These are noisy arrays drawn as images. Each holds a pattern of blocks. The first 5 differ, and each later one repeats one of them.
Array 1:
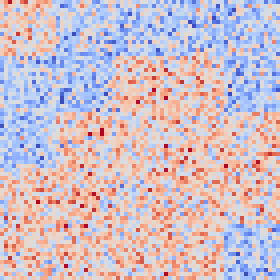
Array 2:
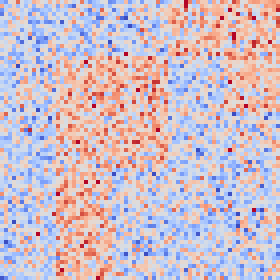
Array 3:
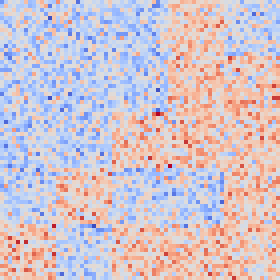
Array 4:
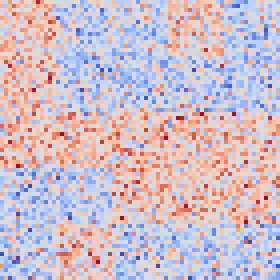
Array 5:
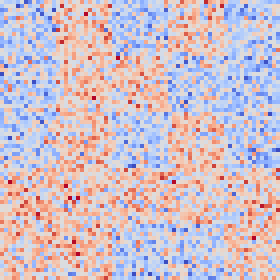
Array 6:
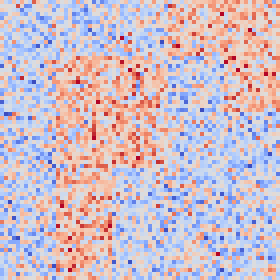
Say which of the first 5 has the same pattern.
2
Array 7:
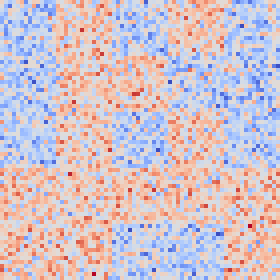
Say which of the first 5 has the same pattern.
5
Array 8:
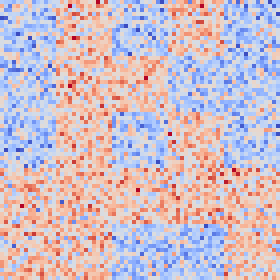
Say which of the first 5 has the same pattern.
5
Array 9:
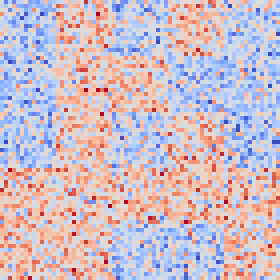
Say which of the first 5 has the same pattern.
5
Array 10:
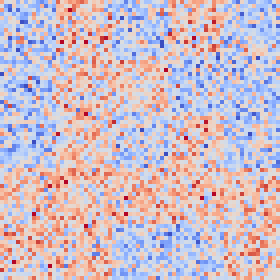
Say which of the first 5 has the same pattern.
5
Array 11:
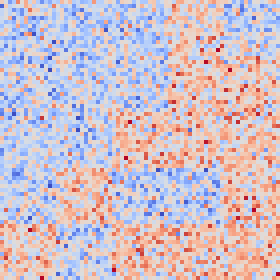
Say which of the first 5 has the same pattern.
3
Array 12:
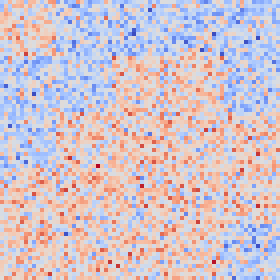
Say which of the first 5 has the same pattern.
1
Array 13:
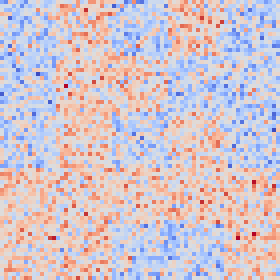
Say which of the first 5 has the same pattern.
5
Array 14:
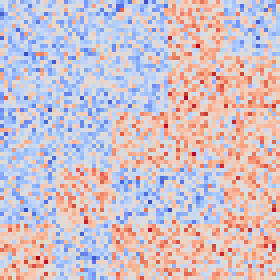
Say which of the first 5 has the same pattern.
3
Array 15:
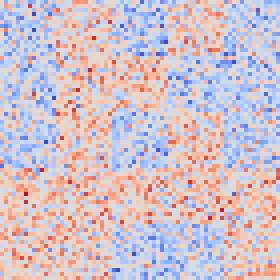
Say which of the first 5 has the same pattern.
5
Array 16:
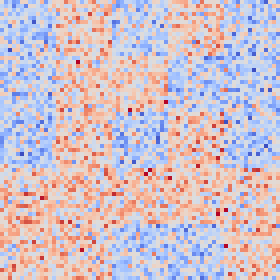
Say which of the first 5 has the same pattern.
5
